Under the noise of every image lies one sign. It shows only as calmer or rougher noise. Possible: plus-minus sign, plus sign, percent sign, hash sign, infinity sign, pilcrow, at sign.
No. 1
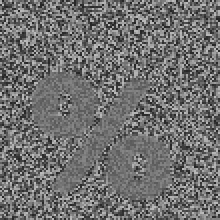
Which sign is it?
percent sign
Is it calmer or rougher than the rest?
calmer
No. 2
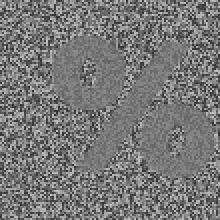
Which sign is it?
percent sign
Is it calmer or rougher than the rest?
calmer
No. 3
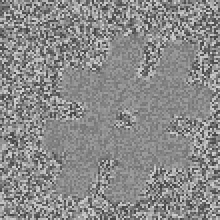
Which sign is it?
hash sign
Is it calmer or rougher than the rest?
calmer
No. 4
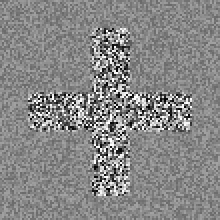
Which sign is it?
plus sign
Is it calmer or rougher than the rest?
rougher
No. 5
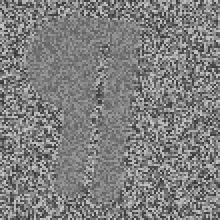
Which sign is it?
pilcrow
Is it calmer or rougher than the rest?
calmer
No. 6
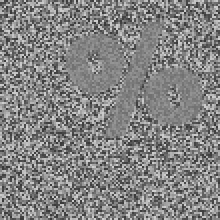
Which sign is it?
percent sign
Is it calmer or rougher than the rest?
calmer
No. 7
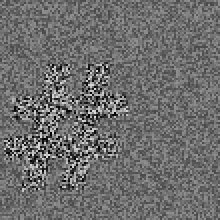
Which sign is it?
hash sign
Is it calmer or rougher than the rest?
rougher
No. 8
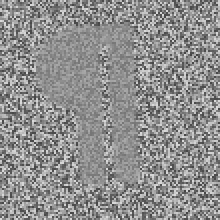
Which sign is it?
pilcrow
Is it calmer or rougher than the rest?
calmer
